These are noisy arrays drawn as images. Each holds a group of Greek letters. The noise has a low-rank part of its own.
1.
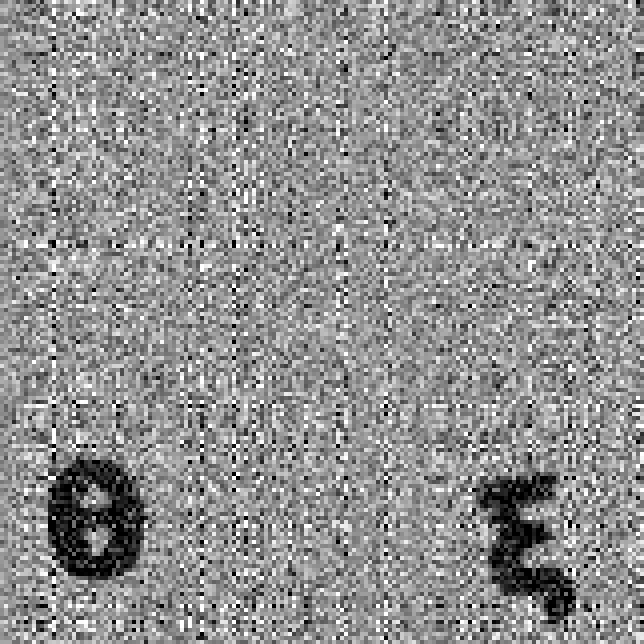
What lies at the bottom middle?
nothing
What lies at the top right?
nothing
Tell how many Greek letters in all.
2
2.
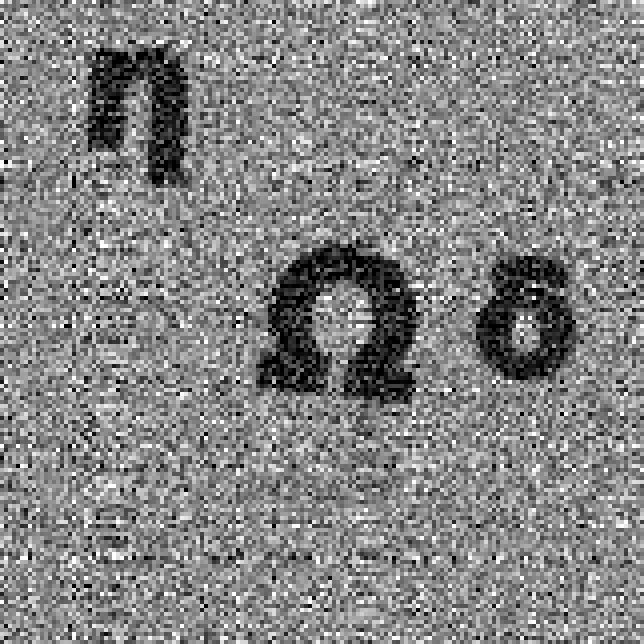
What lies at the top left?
eta
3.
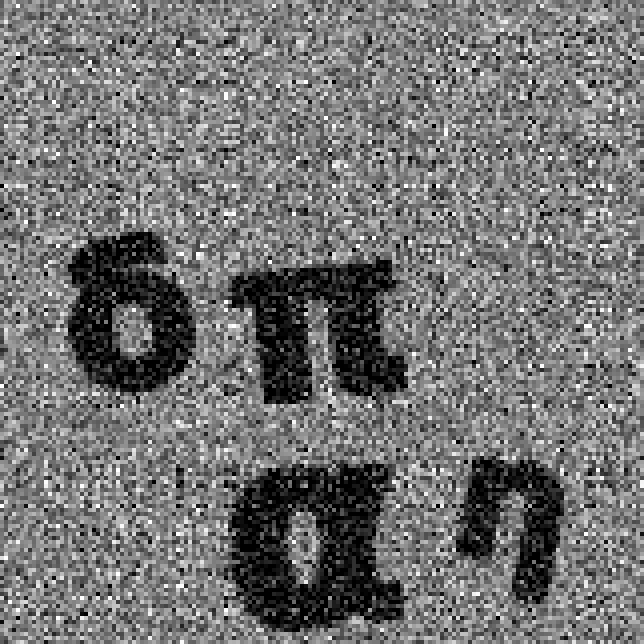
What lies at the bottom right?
eta
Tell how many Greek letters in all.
4
